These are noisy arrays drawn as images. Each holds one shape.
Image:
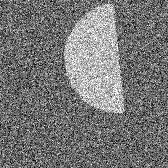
light half disc
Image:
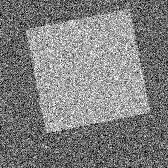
light square
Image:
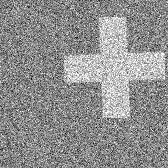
light cross
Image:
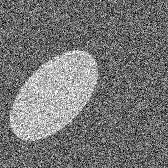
light ellipse
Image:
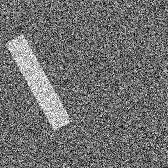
light bar
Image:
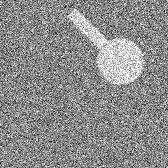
light lollipop
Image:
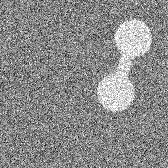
light dumbbell
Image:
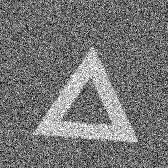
light triangle frame
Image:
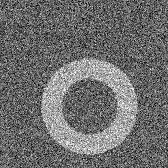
light ring
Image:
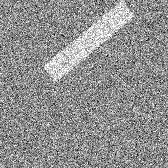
light bar
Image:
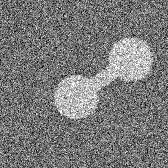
light dumbbell
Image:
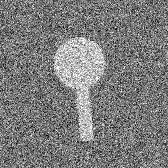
light lollipop
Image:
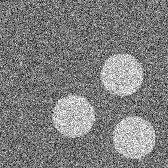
light three dots
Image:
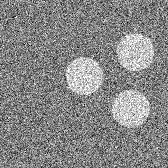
light three dots
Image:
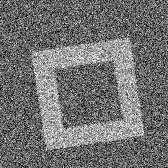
light square frame
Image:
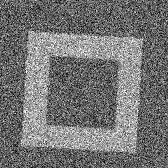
light square frame
